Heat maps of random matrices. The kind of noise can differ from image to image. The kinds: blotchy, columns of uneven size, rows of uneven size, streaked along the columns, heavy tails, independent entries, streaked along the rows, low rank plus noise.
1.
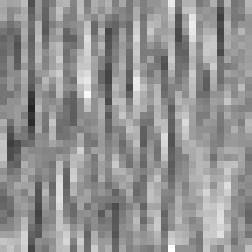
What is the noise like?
streaked along the columns
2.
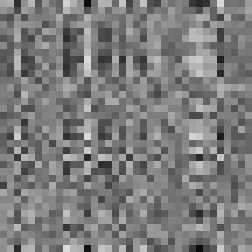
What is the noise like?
low rank plus noise
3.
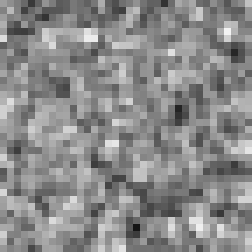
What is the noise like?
blotchy
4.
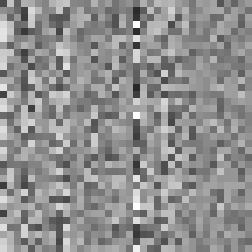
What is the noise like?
columns of uneven size
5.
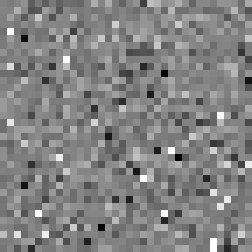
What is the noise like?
heavy tails
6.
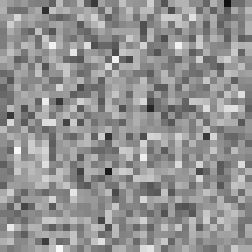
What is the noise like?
low rank plus noise
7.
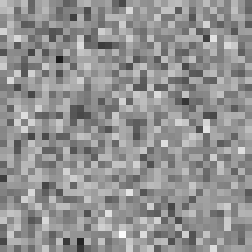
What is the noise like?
independent entries
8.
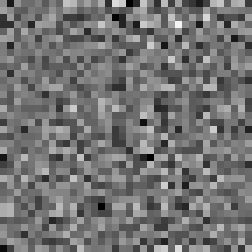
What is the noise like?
low rank plus noise
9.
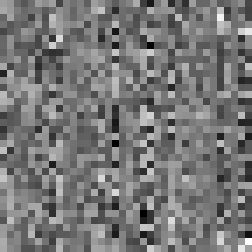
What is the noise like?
columns of uneven size
